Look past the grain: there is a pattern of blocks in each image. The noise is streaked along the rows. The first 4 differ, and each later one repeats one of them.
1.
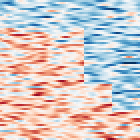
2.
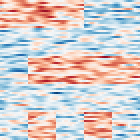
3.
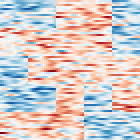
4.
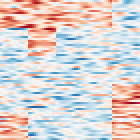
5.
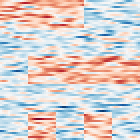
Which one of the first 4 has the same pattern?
2
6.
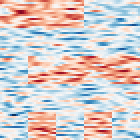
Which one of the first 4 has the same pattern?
2
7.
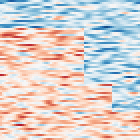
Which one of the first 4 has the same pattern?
1
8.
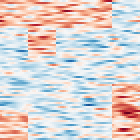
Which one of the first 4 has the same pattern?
4
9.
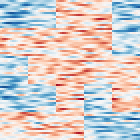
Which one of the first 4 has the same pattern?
3
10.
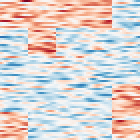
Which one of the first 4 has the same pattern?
4
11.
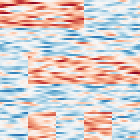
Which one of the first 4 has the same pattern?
2
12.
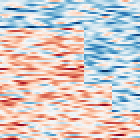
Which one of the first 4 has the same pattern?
1
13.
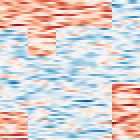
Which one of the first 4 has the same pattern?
4
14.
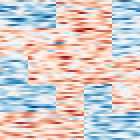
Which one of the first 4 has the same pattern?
3
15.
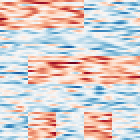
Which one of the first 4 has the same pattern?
2
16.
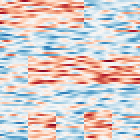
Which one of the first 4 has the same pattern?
2
